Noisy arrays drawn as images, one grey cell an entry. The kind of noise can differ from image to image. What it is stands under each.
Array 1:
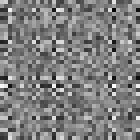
low rank plus noise
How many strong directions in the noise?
one
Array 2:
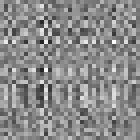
low rank plus noise
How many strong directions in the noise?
one
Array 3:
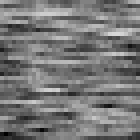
streaked along the rows
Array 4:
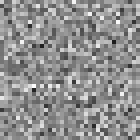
independent entries
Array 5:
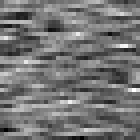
streaked along the rows
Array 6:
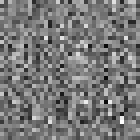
low rank plus noise
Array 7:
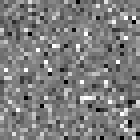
heavy tails
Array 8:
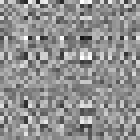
low rank plus noise
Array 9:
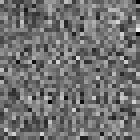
low rank plus noise
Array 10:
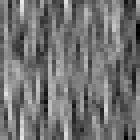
streaked along the columns
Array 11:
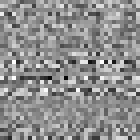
rows of uneven size
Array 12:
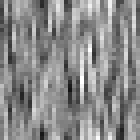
streaked along the columns
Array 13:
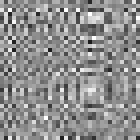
low rank plus noise
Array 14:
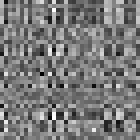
low rank plus noise
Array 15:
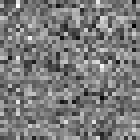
low rank plus noise
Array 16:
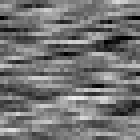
streaked along the rows
